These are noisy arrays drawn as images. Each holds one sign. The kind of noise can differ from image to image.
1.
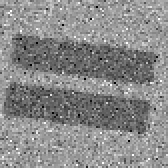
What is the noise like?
heavy tails
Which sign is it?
equals sign
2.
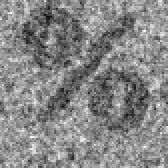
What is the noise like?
blotchy
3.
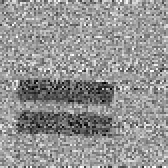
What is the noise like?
rows of uneven size
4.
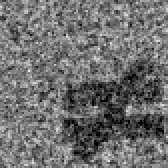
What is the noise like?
blotchy
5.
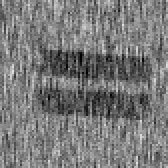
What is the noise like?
streaked along the columns
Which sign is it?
equals sign
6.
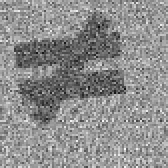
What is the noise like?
low rank plus noise
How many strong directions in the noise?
two
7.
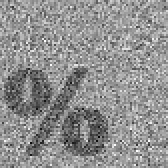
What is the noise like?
low rank plus noise
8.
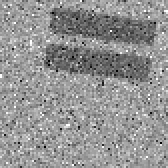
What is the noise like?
heavy tails
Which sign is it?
equals sign
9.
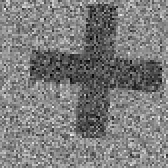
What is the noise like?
low rank plus noise
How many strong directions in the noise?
five to eight
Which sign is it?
plus sign
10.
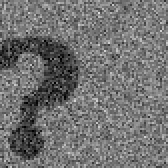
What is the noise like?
independent entries
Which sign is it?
question mark
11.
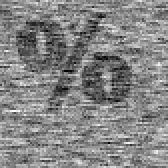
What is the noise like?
streaked along the rows
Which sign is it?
percent sign
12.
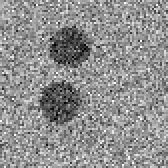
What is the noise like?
independent entries
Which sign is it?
colon
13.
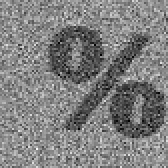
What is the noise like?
low rank plus noise
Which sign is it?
percent sign
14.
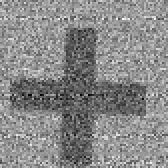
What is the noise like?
rows of uneven size
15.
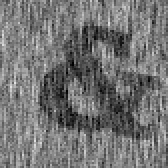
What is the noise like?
streaked along the columns
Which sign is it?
ampersand
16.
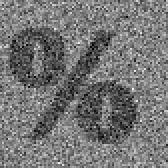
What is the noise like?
independent entries
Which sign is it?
percent sign
